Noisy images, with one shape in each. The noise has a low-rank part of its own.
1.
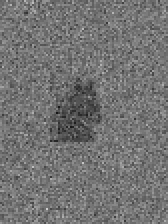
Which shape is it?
chess knight
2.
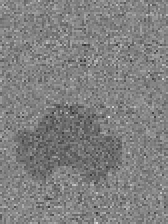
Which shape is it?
car
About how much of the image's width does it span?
two thirds
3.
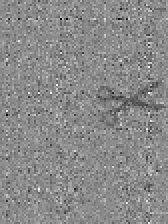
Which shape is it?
pair of scissors
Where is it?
middle right
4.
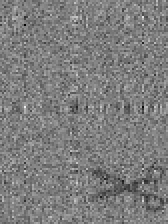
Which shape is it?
pair of scissors
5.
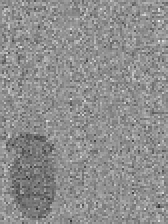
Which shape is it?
footprint
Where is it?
bottom left
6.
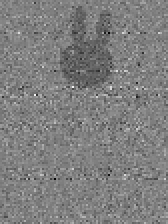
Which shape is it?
rabbit's head
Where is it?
top middle
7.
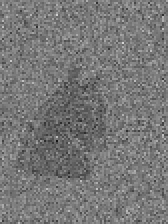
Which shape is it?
chess knight
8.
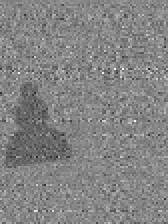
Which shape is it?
chess pawn
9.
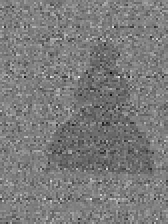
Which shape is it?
chess pawn
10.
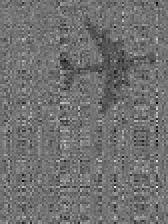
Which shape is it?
airplane
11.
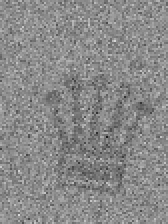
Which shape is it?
chess queen
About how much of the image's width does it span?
two thirds
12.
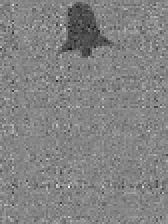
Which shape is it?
bell
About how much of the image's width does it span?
a third
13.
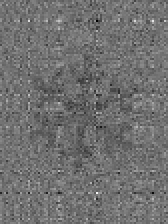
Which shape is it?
snowflake
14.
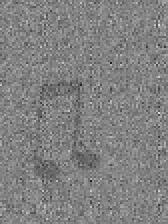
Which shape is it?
pair of musical notes
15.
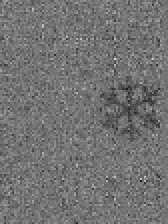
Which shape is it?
snowflake
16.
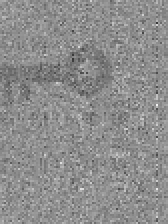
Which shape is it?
key
